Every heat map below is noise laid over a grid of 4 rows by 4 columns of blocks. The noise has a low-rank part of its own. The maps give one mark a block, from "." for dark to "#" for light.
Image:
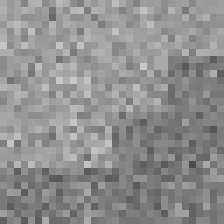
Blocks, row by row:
####
###.
##..
....
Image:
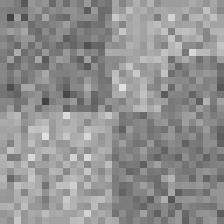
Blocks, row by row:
..##
..#.
##..
##..
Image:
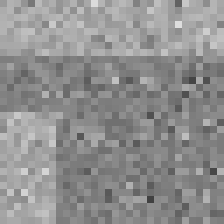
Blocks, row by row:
####
....
#...
#...
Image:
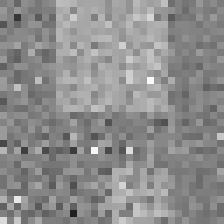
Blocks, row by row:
.##.
.##.
....
..#.
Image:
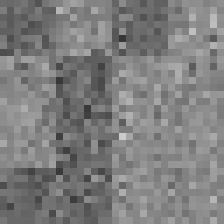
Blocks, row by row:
.#.#
#.##
#.##
..##
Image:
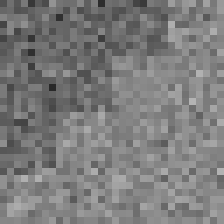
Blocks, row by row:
...#
..##
.###
####
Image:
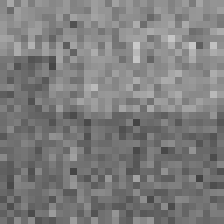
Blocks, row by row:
####
.###
....
....
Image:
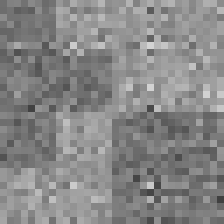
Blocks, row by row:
.###
..##
.#..
##..
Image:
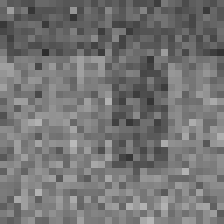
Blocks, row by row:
....
##.#
##.#
####
